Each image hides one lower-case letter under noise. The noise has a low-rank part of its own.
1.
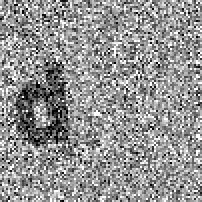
d
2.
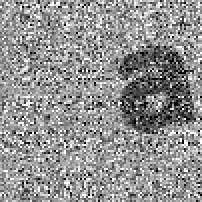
a
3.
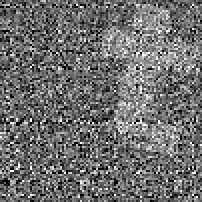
t
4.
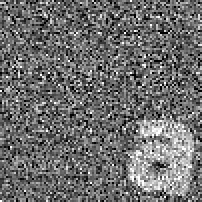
a
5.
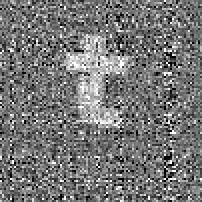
t
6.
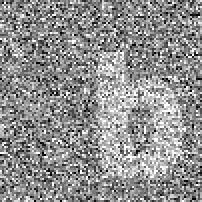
b
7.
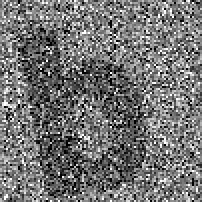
b
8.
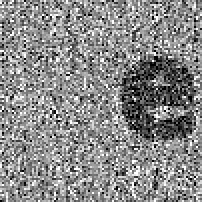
e
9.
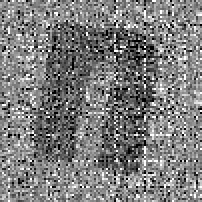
n
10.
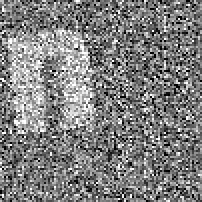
n
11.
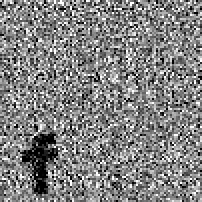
f
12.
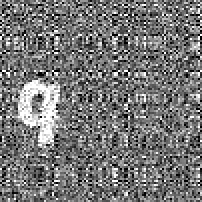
q
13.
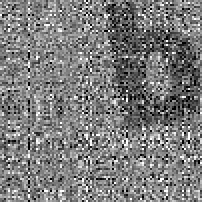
b
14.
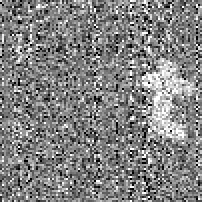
t
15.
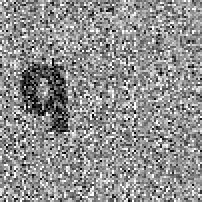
q
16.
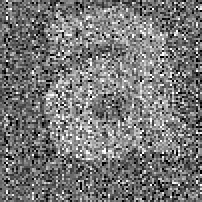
a
